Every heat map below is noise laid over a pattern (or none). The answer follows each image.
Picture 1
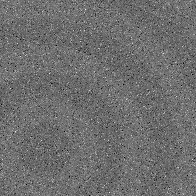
rings round one point
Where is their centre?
bottom left
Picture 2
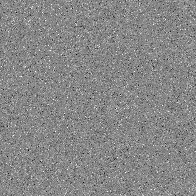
only noise
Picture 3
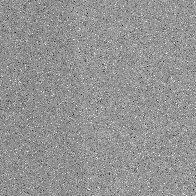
a sharp edge
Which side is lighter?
right
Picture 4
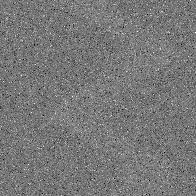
a wavy band
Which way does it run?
top to bottom
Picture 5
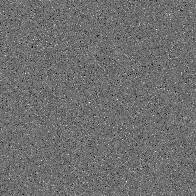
only noise
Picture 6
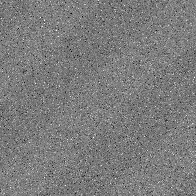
diagonal stripes
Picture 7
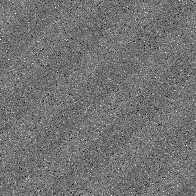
diagonal stripes
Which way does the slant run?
bottom left to top right
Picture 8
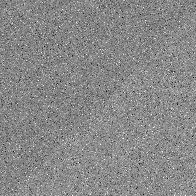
a sharp edge
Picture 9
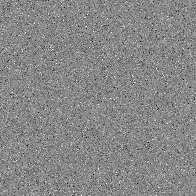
only noise
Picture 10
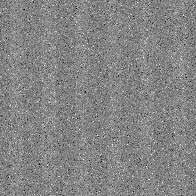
vertical stripes
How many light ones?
6
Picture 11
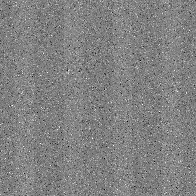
vertical stripes
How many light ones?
4
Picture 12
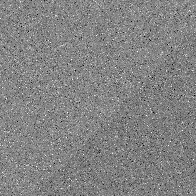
a sharp edge
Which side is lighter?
top left
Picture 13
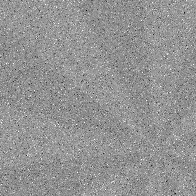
spokes from one point
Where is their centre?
bottom right
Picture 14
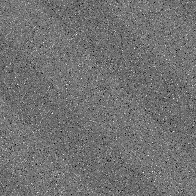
diagonal stripes
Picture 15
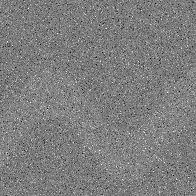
a wavy band
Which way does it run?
left to right
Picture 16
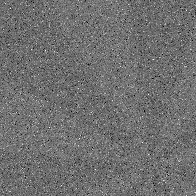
spokes from one point
